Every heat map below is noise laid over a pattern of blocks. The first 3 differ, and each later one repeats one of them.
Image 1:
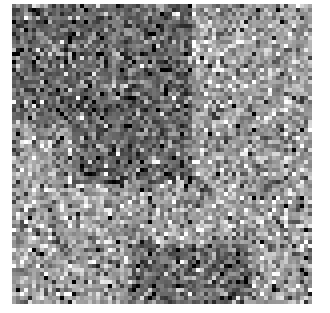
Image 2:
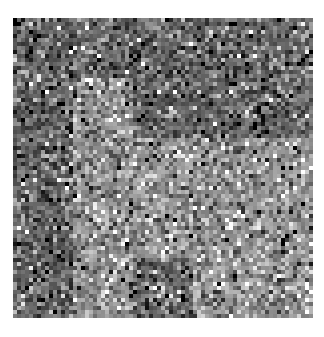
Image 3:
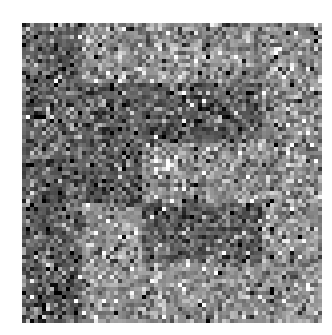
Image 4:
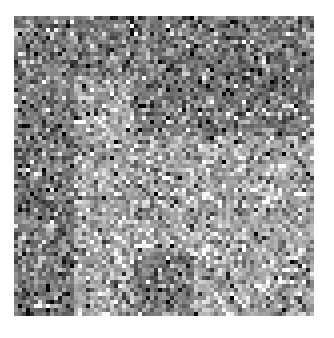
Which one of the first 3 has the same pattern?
2
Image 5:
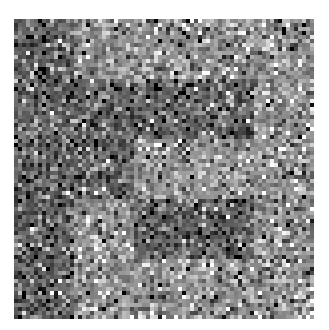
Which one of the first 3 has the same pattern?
3
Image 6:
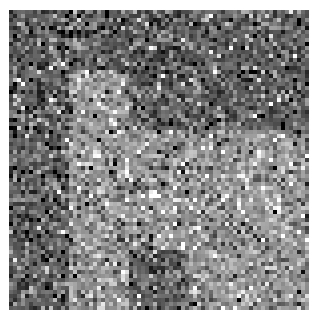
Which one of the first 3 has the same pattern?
2
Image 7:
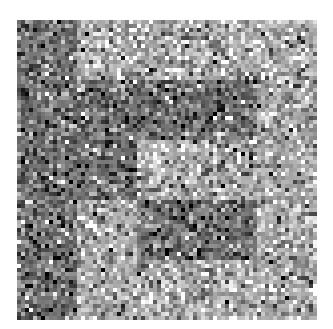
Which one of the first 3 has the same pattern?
3
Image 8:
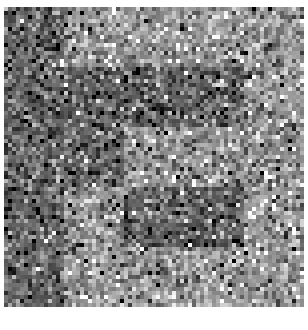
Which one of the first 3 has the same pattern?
3
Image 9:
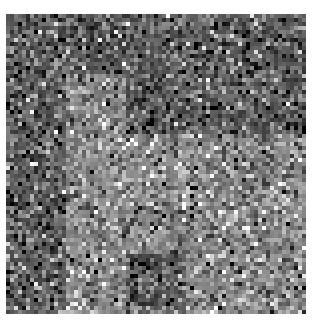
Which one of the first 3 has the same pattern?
2
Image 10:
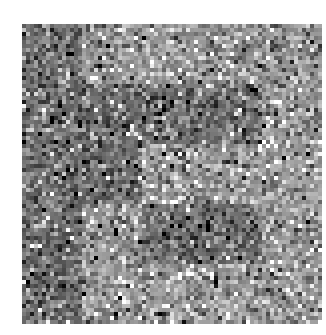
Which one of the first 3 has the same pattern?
3
